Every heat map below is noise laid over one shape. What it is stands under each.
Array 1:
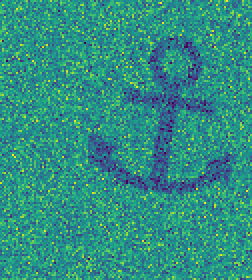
anchor
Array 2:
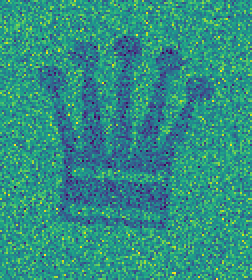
chess queen
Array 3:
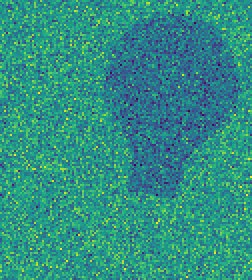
light bulb
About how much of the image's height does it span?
two thirds
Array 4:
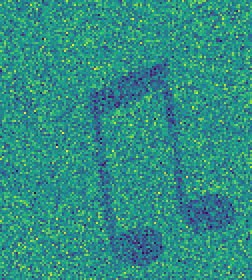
pair of musical notes
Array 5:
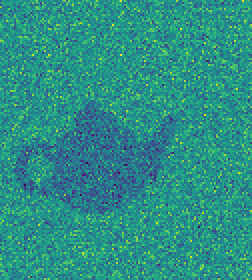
teapot
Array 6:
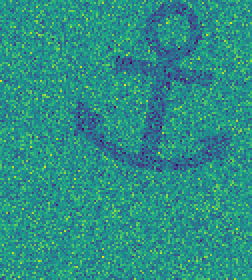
anchor
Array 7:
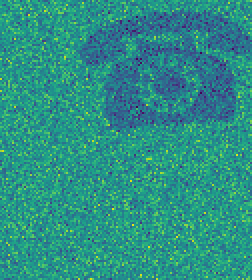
telephone
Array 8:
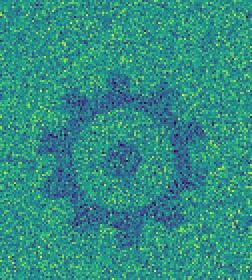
gear
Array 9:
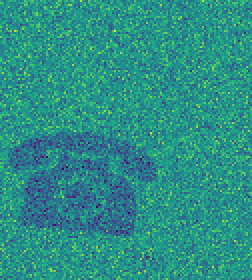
telephone
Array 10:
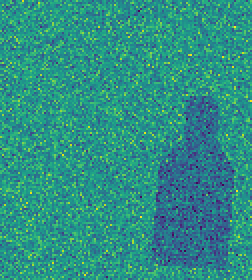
bottle
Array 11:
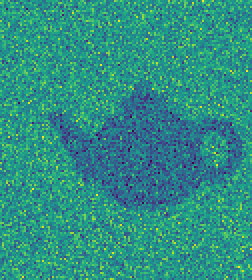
teapot
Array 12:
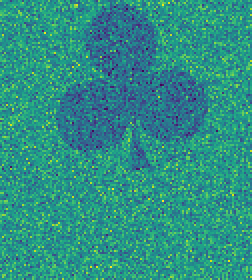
club
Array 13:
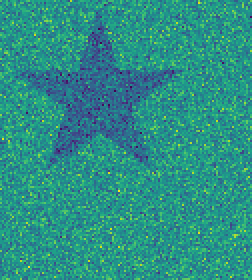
star
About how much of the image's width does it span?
two thirds
